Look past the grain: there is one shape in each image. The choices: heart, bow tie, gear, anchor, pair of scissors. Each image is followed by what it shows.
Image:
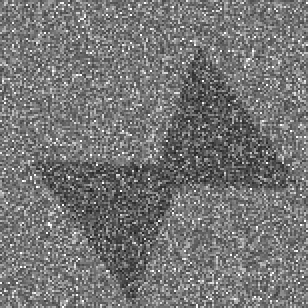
bow tie
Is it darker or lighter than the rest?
darker
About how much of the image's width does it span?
nearly all
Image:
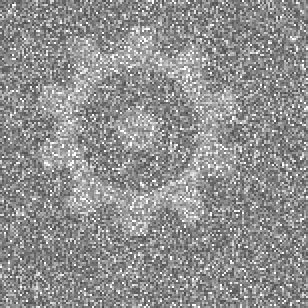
gear
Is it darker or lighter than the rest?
lighter
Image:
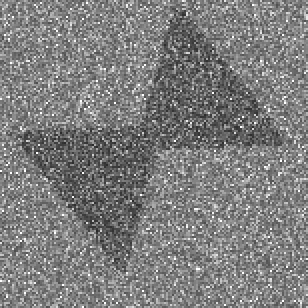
bow tie
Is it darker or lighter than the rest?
darker
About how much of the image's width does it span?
nearly all
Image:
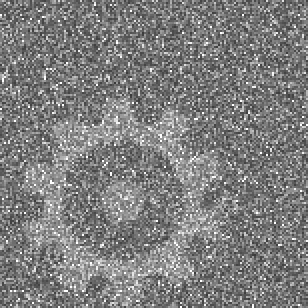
gear
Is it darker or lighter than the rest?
lighter
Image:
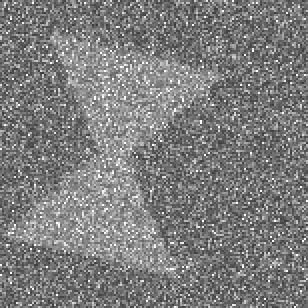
bow tie
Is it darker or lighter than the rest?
lighter
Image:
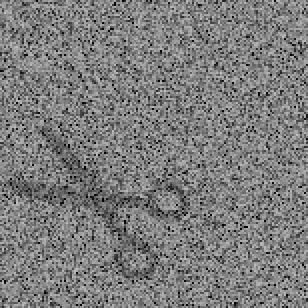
pair of scissors
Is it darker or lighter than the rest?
darker
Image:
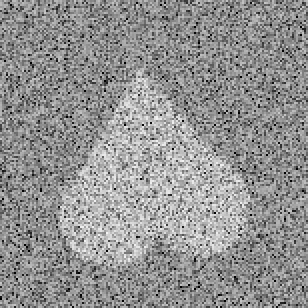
heart
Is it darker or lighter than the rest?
lighter
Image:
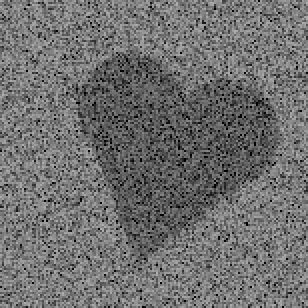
heart
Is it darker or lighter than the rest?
darker
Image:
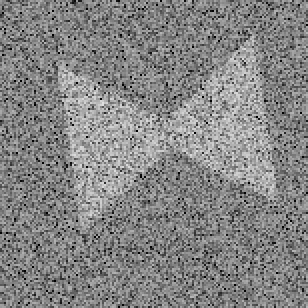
bow tie
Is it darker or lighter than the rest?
lighter
